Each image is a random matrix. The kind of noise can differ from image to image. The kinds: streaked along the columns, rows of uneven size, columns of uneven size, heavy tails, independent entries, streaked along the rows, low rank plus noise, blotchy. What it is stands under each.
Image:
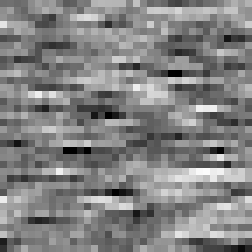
streaked along the rows
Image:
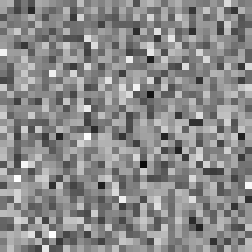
independent entries
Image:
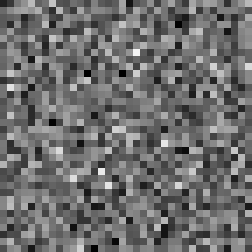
independent entries
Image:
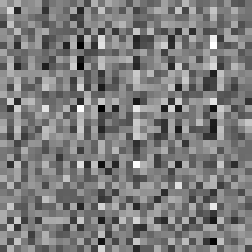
low rank plus noise
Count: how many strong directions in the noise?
one
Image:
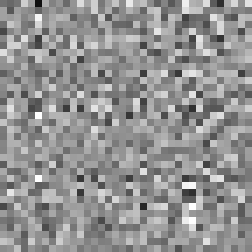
low rank plus noise
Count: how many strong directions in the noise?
three or four
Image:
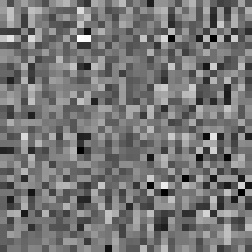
low rank plus noise
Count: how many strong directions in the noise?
two
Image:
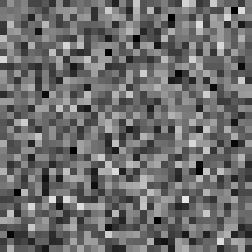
independent entries
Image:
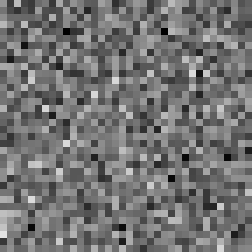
independent entries
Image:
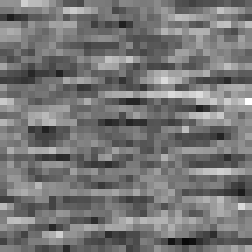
streaked along the rows
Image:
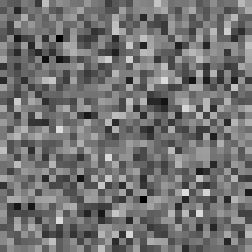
low rank plus noise
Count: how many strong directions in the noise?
five to eight
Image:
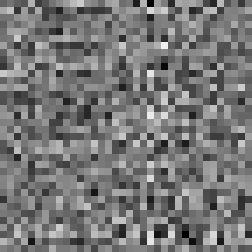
low rank plus noise
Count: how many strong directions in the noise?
two
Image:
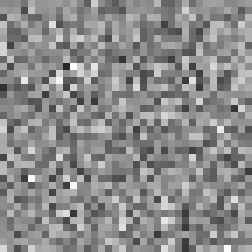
low rank plus noise
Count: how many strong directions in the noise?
five to eight
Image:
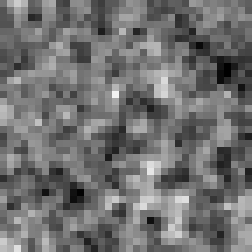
blotchy
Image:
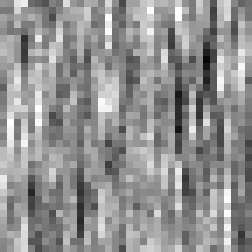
streaked along the columns
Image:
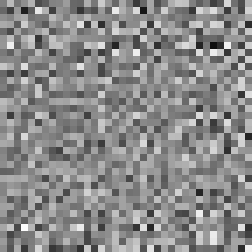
low rank plus noise
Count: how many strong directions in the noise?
two
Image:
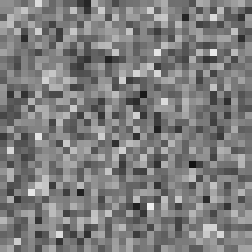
independent entries
